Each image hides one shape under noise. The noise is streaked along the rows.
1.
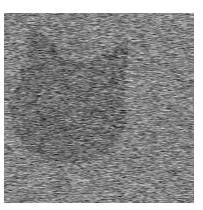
cat's head
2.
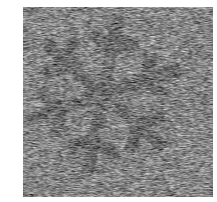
snowflake
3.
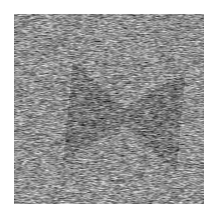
bow tie
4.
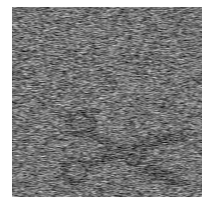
pair of scissors
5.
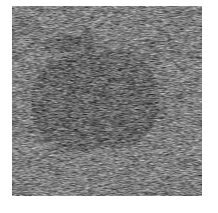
apple
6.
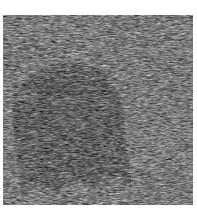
ghost
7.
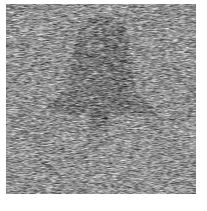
bell
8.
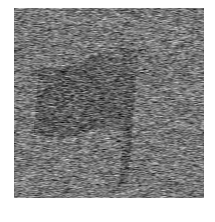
flag
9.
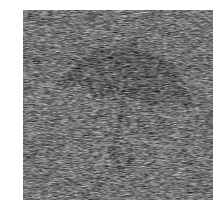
umbrella
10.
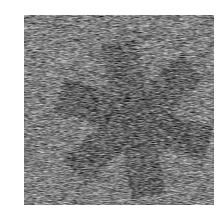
asterisk
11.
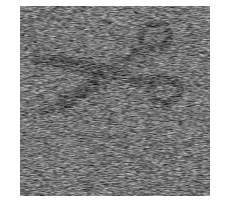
pair of scissors
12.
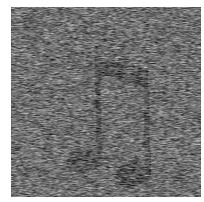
pair of musical notes
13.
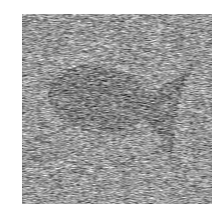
fish
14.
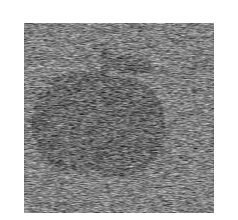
apple
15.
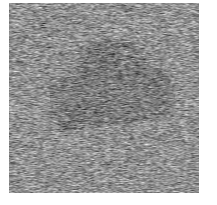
cloud
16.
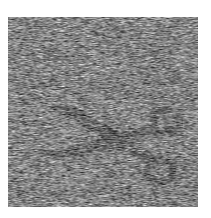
pair of scissors
